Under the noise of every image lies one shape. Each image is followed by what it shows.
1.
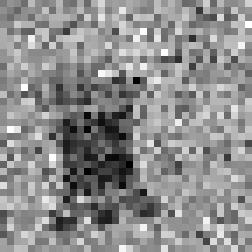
dark chess rook
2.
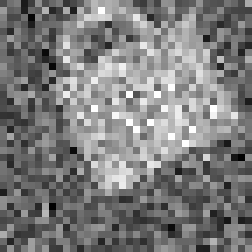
light cup
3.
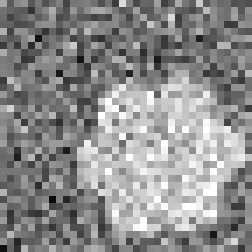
light flower
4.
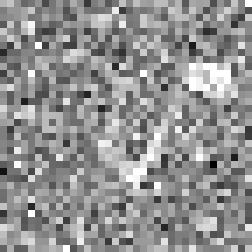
light musical note
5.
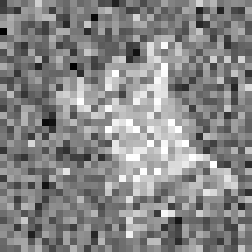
light chess rook
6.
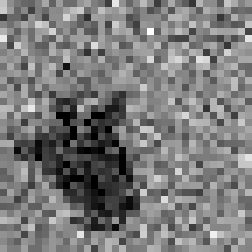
dark bell
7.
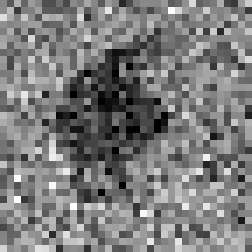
dark teapot
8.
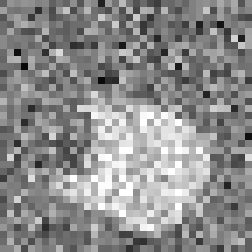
light cat's head
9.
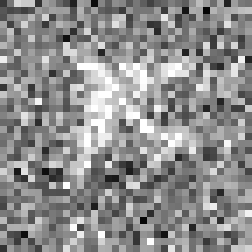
light airplane
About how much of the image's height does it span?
half
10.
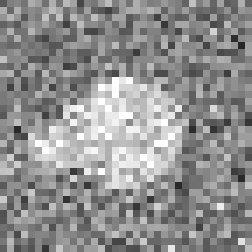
light light bulb
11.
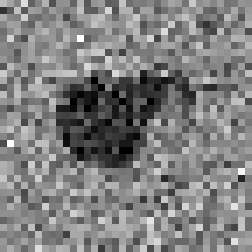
dark pear
